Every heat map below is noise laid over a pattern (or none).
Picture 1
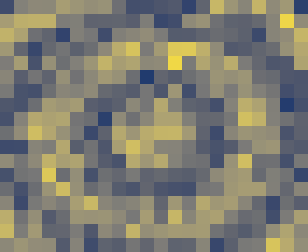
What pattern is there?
rings round one point
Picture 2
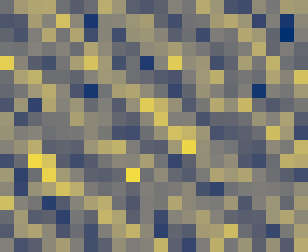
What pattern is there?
diagonal stripes
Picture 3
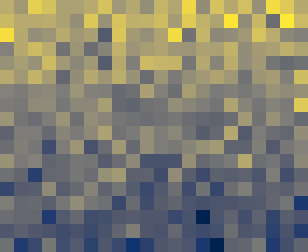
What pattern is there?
a smooth slope
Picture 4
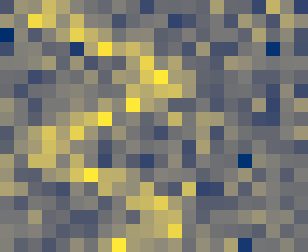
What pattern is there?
a wavy band
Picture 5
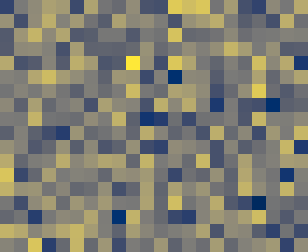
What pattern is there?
only noise
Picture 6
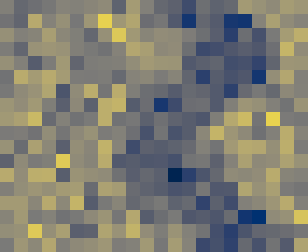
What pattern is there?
a wavy band
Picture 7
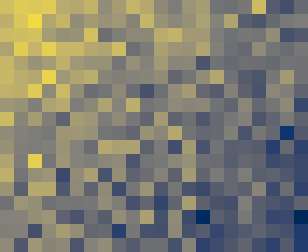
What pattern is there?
a smooth slope
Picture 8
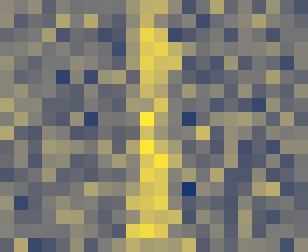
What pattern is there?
one vertical stripe
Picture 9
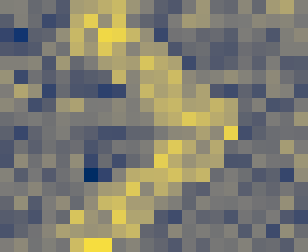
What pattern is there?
a wavy band
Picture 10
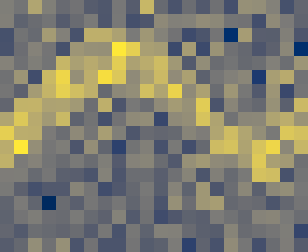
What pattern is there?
a wavy band
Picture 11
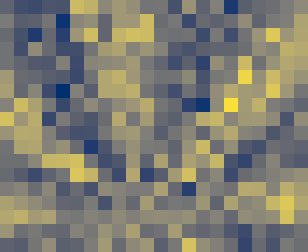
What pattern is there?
spokes from one point
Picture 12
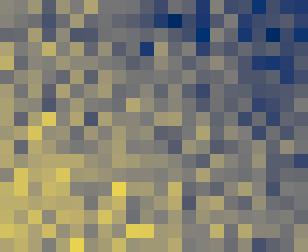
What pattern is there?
a smooth slope
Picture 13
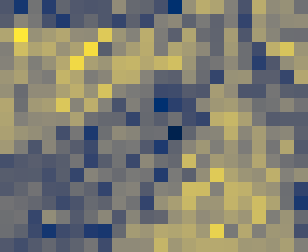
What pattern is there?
spokes from one point
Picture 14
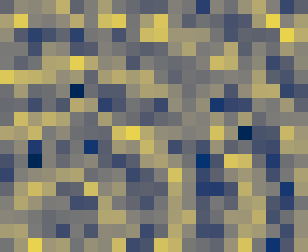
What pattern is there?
rings round one point
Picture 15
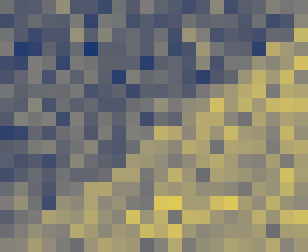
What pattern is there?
a sharp edge
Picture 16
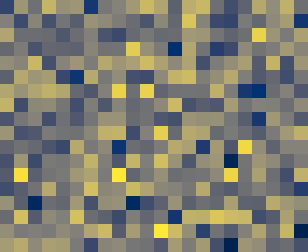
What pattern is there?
only noise
